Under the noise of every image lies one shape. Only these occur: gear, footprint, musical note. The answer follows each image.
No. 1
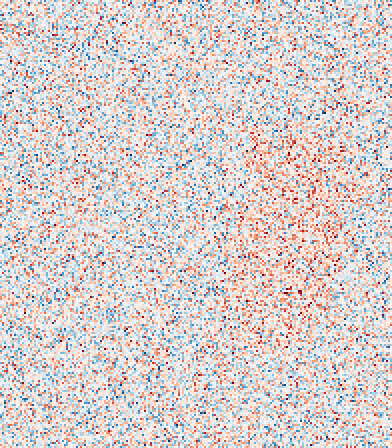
footprint
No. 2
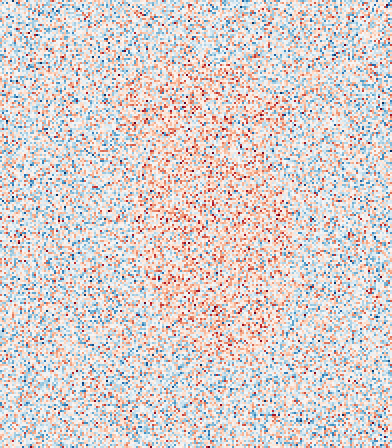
footprint
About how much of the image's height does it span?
two thirds
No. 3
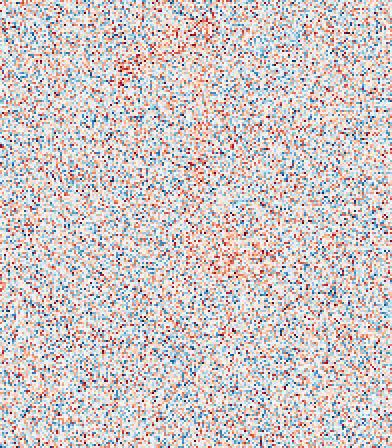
musical note
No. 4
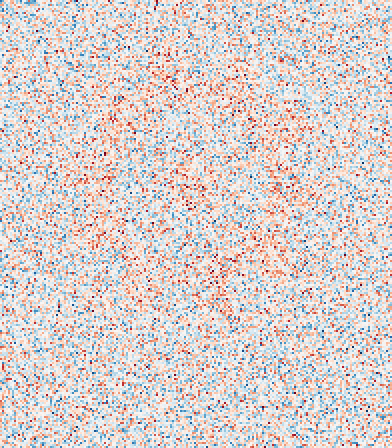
gear
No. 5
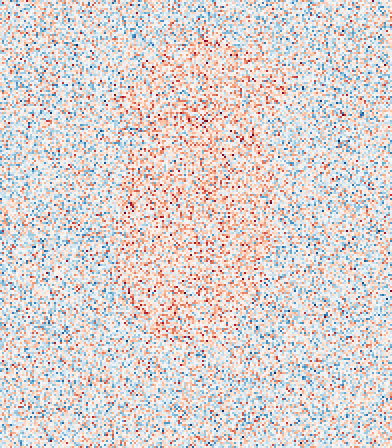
footprint
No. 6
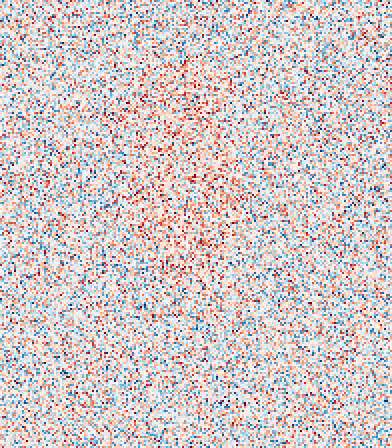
footprint
